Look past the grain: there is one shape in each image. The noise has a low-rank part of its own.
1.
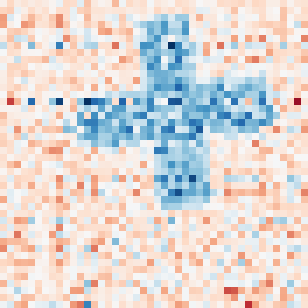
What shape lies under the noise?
cross
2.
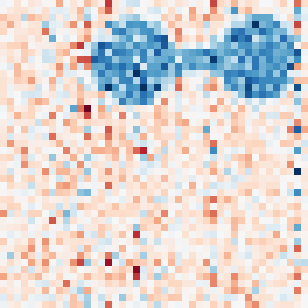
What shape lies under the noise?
dumbbell
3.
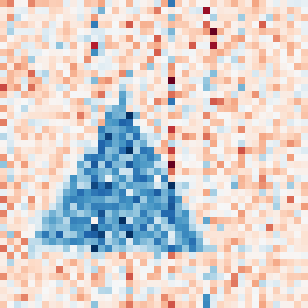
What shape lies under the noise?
triangle
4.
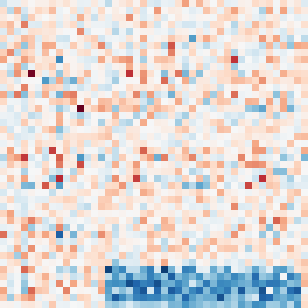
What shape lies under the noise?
bar
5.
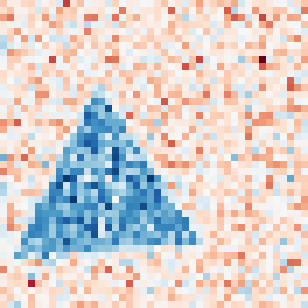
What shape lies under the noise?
triangle
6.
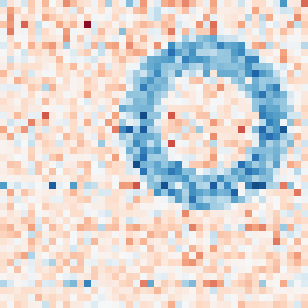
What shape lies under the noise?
ring
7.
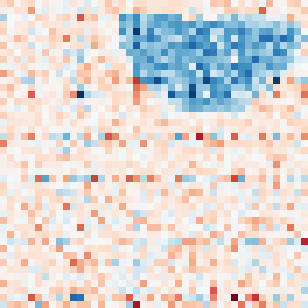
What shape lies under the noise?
half disc
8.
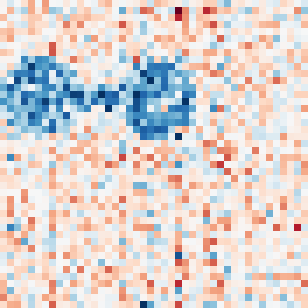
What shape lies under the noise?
dumbbell
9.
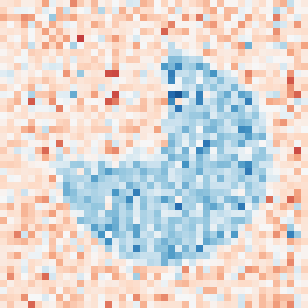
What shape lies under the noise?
disc with a wedge cut out
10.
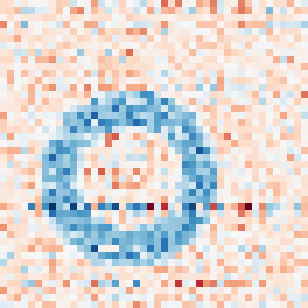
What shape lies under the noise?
ring
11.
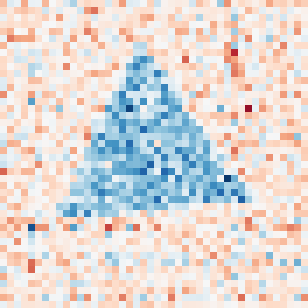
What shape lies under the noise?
triangle
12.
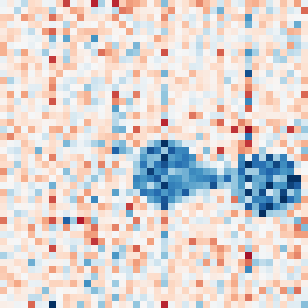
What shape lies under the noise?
dumbbell
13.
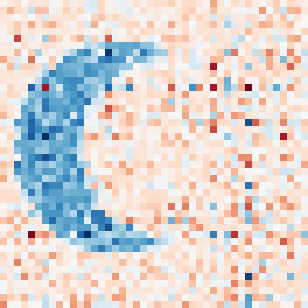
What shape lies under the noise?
crescent
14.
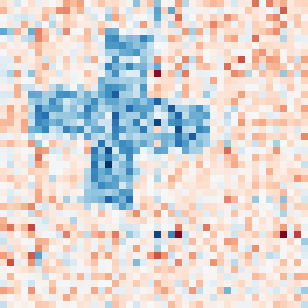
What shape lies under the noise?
cross
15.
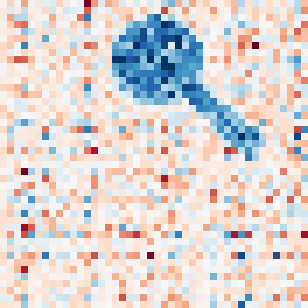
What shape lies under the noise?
lollipop
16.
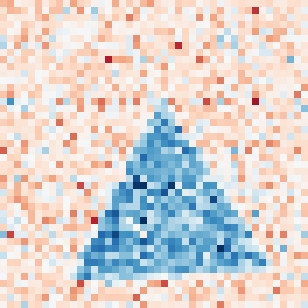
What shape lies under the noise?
triangle
